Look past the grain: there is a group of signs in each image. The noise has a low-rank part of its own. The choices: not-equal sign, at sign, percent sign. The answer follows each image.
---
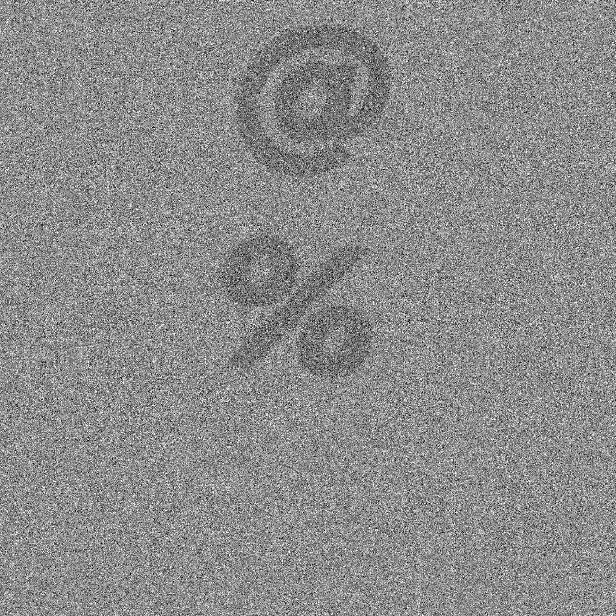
top middle: dark at sign; centre: dark percent sign
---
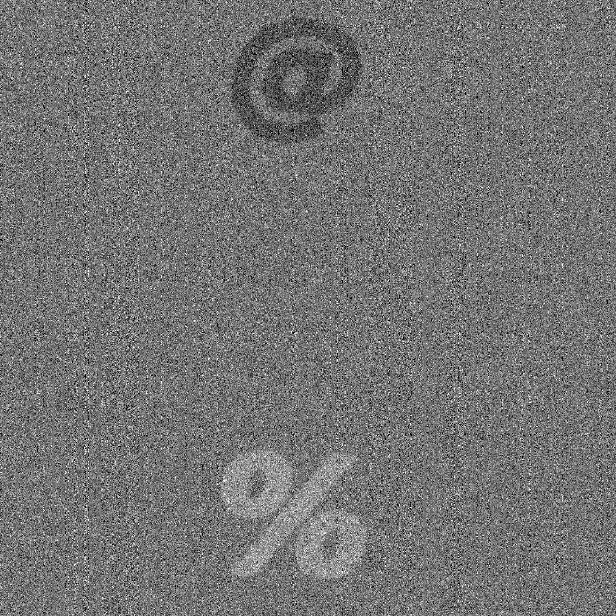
top middle: dark at sign; bottom middle: light percent sign
